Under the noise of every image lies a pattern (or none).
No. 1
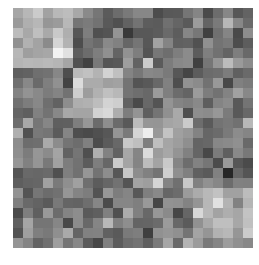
blocks along the diagonal
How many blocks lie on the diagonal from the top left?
4
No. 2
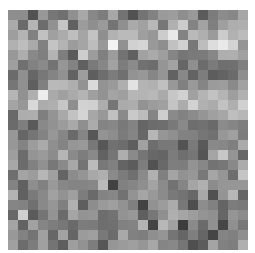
bands of rows
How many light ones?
2
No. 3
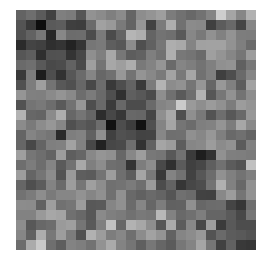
blocks along the diagonal
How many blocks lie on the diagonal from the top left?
4
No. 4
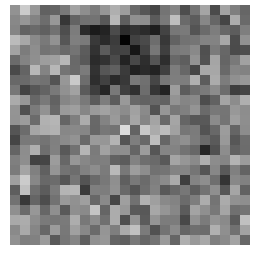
one block
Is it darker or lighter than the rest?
darker
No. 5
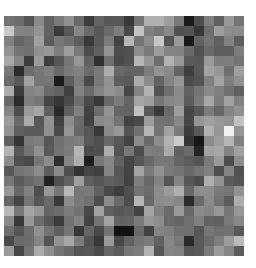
bands of columns
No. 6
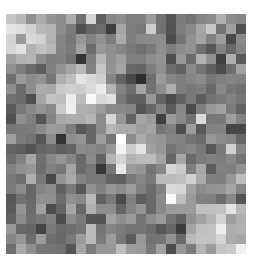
blocks along the diagonal
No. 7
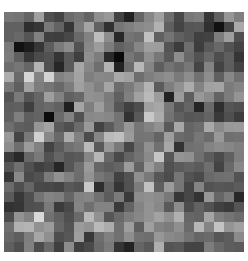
bands of rows crossing bands of columns
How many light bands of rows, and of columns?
3 and 2
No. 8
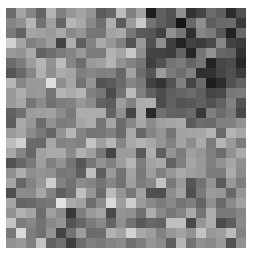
one block
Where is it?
top right
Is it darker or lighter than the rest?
darker
